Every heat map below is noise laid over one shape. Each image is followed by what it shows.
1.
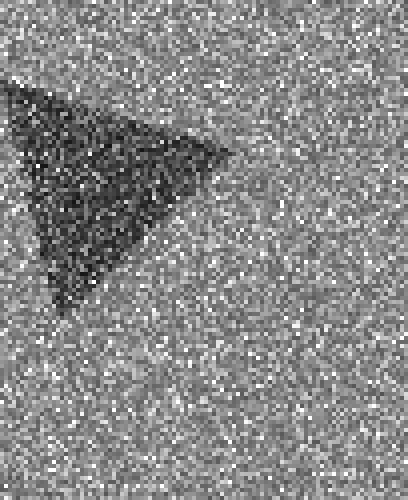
dark triangle
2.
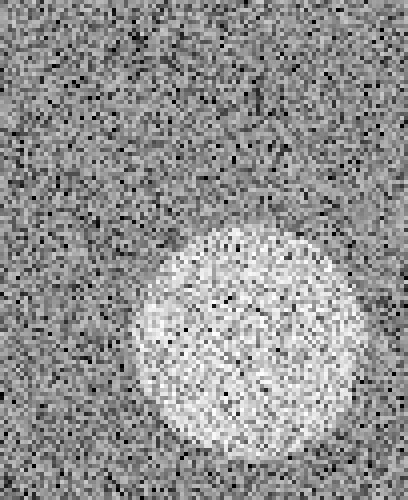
light disc
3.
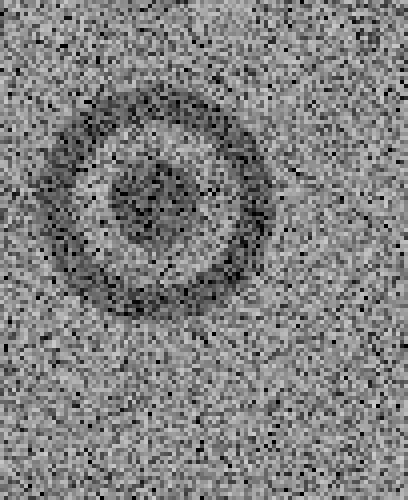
dark bullseye
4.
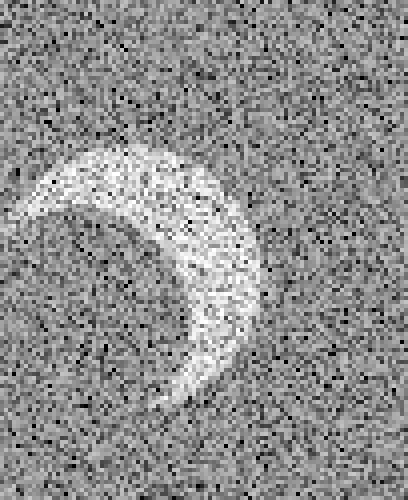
light crescent
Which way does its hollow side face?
down and left
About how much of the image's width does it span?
two thirds
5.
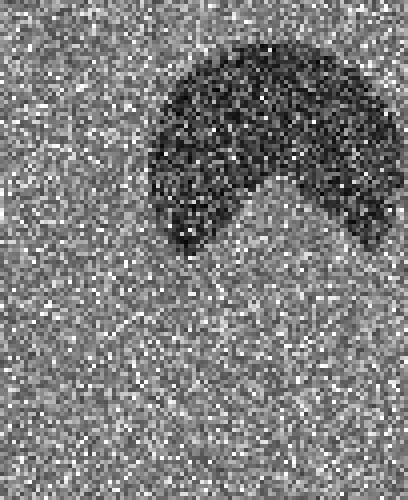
dark disc with a wedge cut out
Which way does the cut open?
down
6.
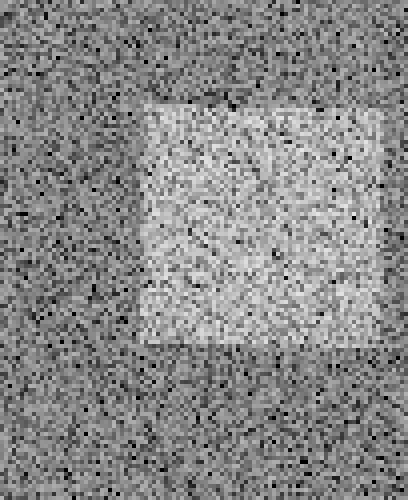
light square
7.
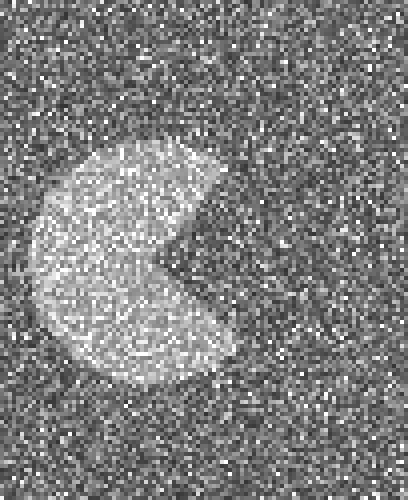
light disc with a wedge cut out
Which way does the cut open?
right
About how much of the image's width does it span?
half
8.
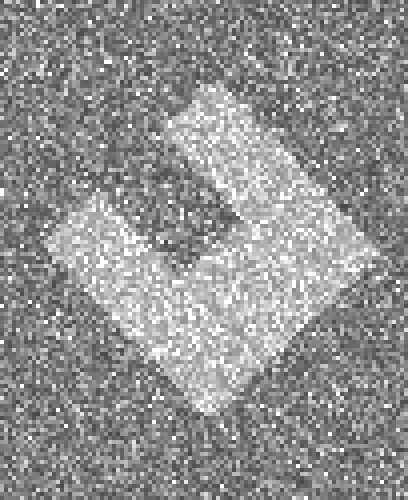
light square with a notch
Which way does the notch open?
up and left
